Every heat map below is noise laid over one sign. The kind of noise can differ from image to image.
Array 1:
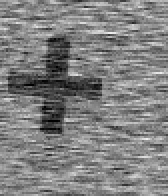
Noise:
streaked along the rows
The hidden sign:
plus sign
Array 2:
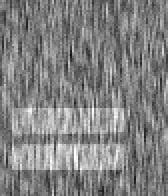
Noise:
streaked along the columns
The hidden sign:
equals sign
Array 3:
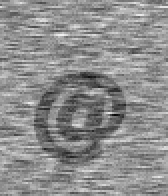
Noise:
streaked along the rows
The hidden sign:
at sign
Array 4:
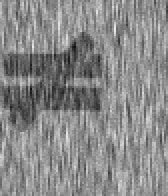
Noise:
streaked along the columns
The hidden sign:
not-equal sign
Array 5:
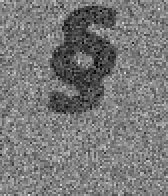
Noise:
independent entries
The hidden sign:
section sign
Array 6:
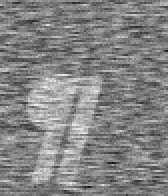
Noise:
streaked along the rows
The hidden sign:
pilcrow
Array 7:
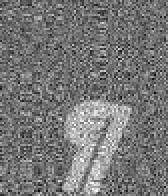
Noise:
low rank plus noise
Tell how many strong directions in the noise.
three or four
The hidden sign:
pilcrow
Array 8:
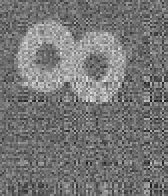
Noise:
low rank plus noise
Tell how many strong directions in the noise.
one
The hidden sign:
infinity sign
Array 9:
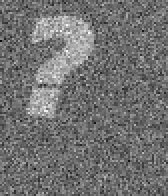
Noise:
independent entries
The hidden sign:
question mark
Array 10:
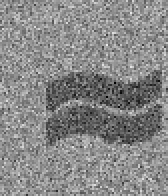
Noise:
independent entries
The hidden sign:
approximately sign
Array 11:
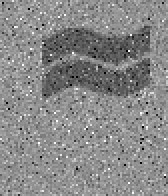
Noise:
heavy tails
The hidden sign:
approximately sign
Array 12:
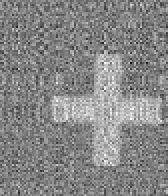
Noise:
low rank plus noise
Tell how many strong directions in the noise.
two
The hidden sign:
plus sign
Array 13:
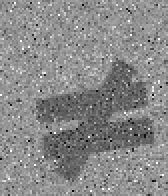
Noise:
heavy tails
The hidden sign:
not-equal sign
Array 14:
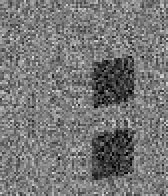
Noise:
low rank plus noise
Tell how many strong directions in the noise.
five to eight
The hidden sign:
colon
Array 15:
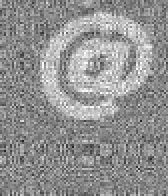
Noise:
low rank plus noise
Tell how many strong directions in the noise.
one
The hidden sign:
at sign
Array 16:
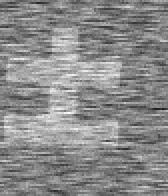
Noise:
streaked along the rows
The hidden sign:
plus-minus sign
